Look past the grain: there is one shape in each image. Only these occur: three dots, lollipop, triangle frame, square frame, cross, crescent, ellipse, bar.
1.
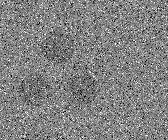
three dots
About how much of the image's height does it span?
half
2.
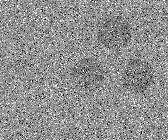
three dots
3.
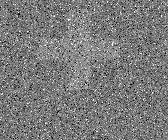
cross
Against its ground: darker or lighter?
lighter
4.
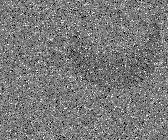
crescent
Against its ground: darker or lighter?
darker
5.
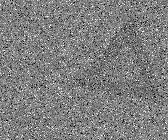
triangle frame
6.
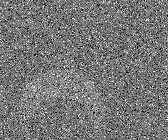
crescent
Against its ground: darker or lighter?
lighter
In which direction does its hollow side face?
down
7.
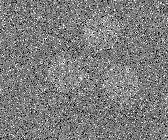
three dots
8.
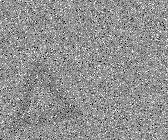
triangle frame
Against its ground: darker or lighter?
darker
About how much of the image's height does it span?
half
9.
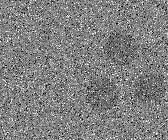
three dots
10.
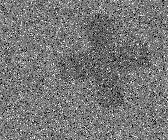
cross
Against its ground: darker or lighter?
darker
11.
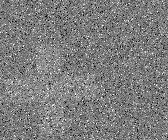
cross
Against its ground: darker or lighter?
lighter
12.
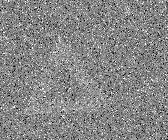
triangle frame
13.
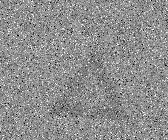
triangle frame
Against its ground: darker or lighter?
darker
